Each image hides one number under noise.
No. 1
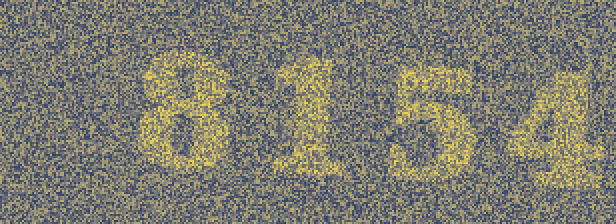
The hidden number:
8154
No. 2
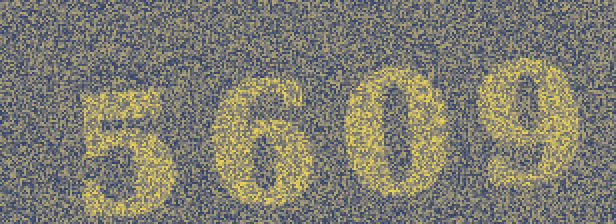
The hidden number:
5609
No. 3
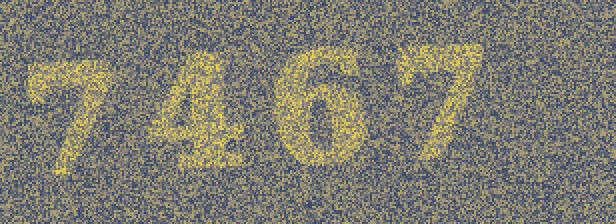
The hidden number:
7467
